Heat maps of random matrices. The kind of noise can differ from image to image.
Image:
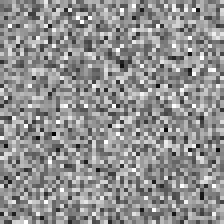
independent entries
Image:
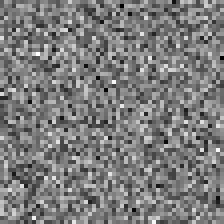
independent entries
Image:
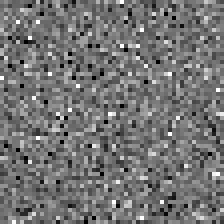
heavy tails
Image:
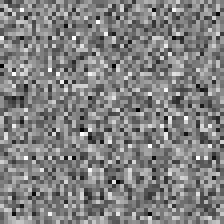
low rank plus noise
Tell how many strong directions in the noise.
three or four
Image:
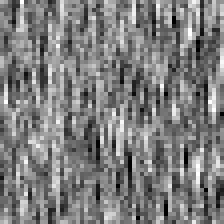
streaked along the columns
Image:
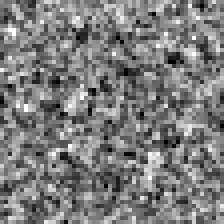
blotchy
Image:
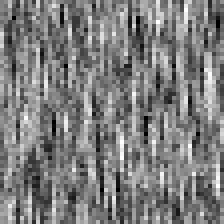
streaked along the columns
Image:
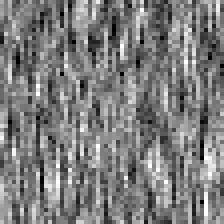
streaked along the columns
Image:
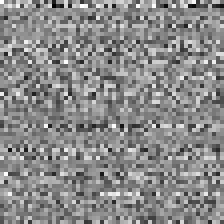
rows of uneven size
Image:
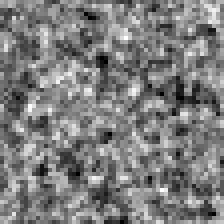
blotchy
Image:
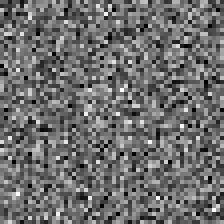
independent entries
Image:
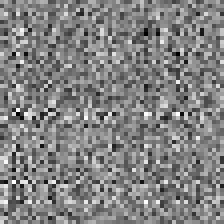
low rank plus noise
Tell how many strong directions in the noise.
two
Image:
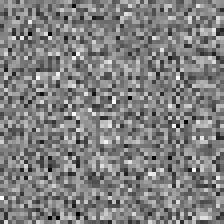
low rank plus noise
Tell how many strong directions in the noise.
two
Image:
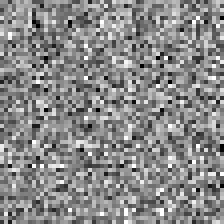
low rank plus noise
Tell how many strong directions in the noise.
five to eight
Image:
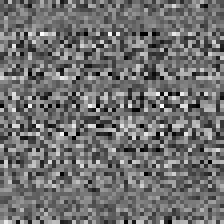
rows of uneven size
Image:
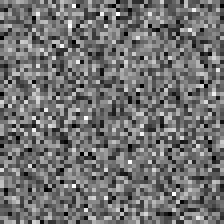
independent entries
